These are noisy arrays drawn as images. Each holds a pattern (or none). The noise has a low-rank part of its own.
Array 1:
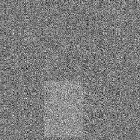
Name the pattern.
one block
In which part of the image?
bottom middle
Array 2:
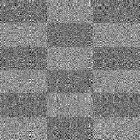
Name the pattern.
a checkerboard
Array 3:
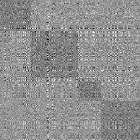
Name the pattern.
blocks along the diagonal
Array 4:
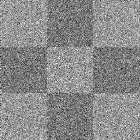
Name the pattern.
a checkerboard
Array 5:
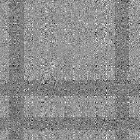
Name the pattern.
bands of rows crossing bands of columns
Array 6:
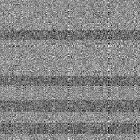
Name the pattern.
bands of rows
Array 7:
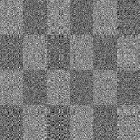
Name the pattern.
a checkerboard
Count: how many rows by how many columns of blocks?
4 by 6
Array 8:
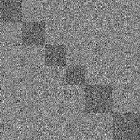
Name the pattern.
blocks along the diagonal
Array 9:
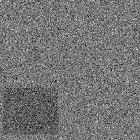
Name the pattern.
one block
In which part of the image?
bottom left
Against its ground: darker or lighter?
darker
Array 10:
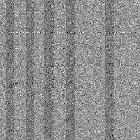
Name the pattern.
bands of columns
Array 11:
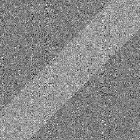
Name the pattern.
a diagonal band
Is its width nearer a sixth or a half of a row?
a half
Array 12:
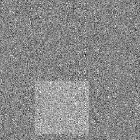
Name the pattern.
one block
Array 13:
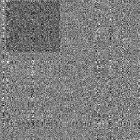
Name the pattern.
one block
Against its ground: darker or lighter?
darker
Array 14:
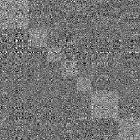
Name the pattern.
blocks along the diagonal
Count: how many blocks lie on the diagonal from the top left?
7
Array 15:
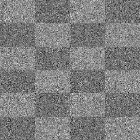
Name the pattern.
a checkerboard
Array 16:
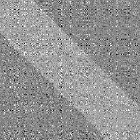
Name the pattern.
a diagonal band
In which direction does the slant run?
top left to bottom right
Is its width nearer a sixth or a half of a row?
a half
